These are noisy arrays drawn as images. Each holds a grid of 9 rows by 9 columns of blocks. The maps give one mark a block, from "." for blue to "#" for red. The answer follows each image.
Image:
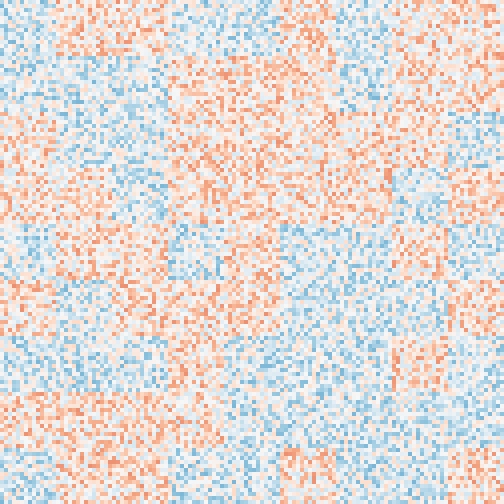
.##..#.##
...###.##
#..#####.
##.####.#
.##.#..#.
#.###...#
...#...#.
####.....
.##..#..#
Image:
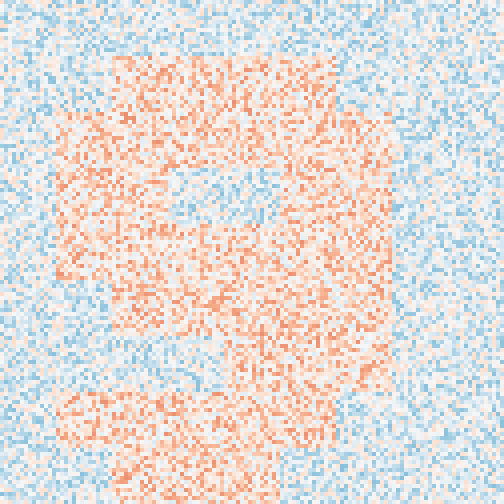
.........
..####...
.######..
.##..##..
.######..
..#####..
....###..
.#####...
..###....
